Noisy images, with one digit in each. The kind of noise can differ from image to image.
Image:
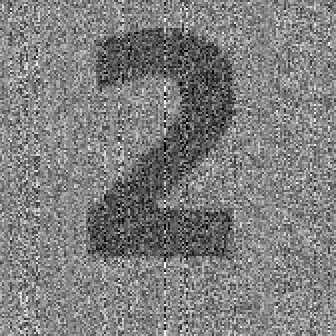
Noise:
columns of uneven size
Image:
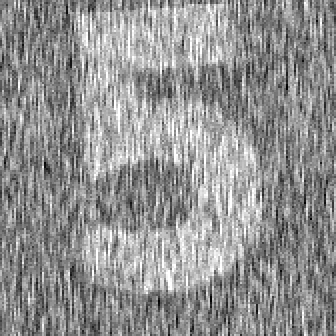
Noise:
streaked along the columns
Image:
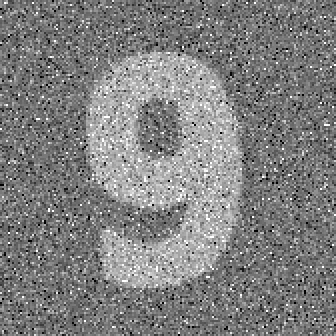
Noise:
heavy tails
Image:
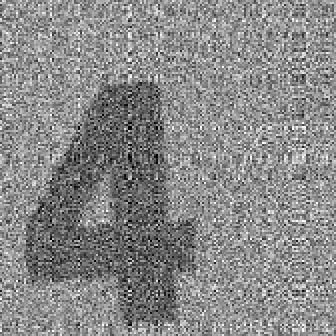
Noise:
low rank plus noise
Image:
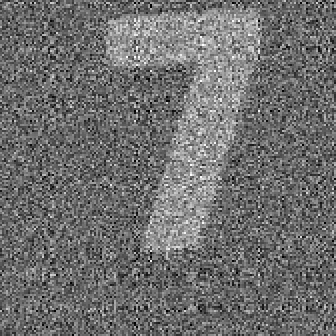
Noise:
low rank plus noise
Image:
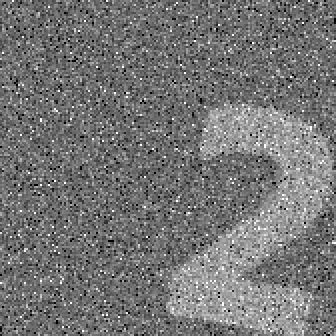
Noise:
heavy tails
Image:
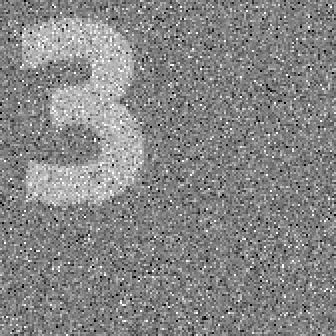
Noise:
heavy tails
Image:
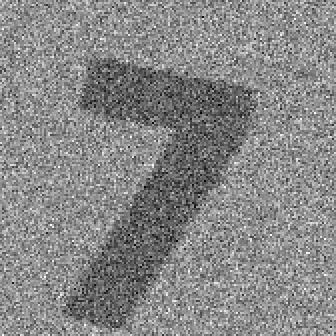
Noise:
independent entries
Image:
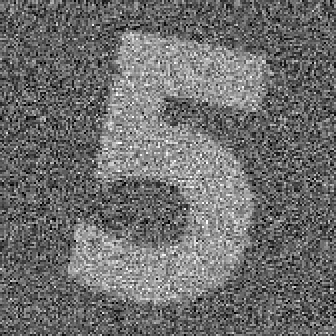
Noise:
low rank plus noise
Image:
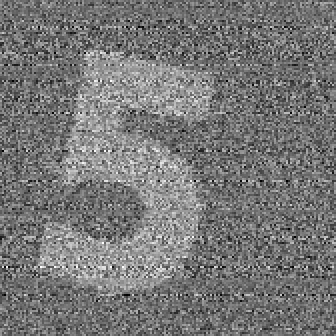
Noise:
rows of uneven size
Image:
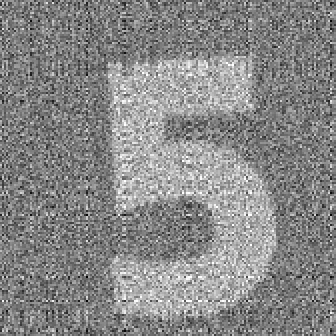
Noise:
low rank plus noise
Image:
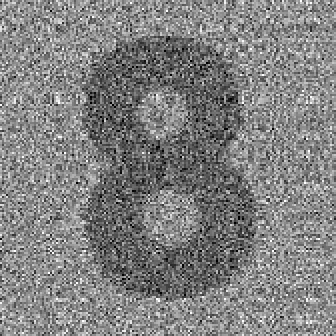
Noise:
low rank plus noise
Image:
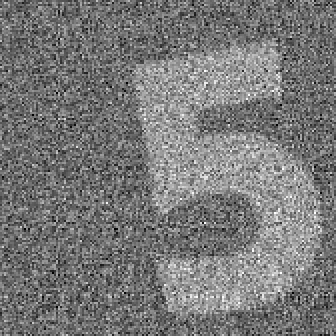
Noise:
low rank plus noise
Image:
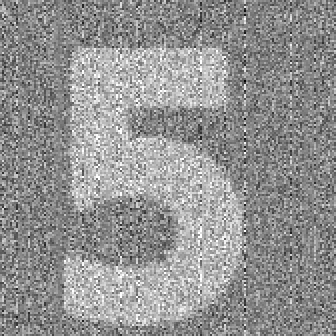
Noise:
columns of uneven size
